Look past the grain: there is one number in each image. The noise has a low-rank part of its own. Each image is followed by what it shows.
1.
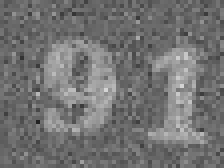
91
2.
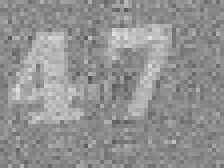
47
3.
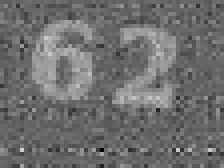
62
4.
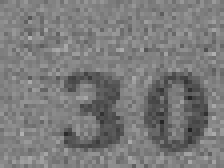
30
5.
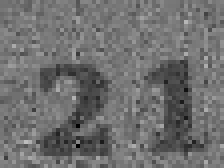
21
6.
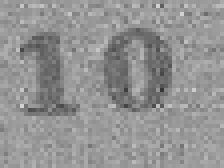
10
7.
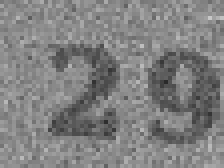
29
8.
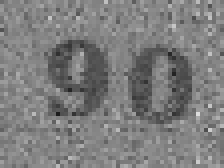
90
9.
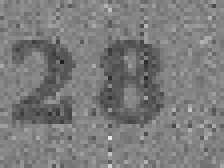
28
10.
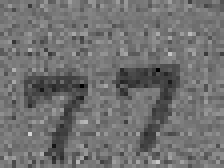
77
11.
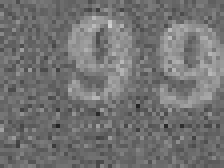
99
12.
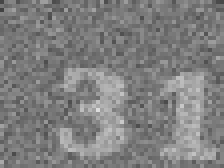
31
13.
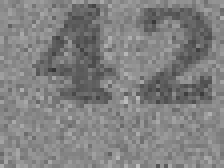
42
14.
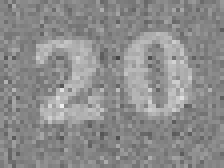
20
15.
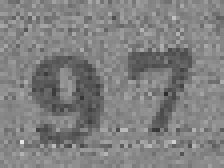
97
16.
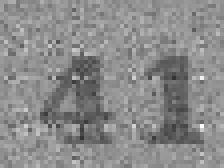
41
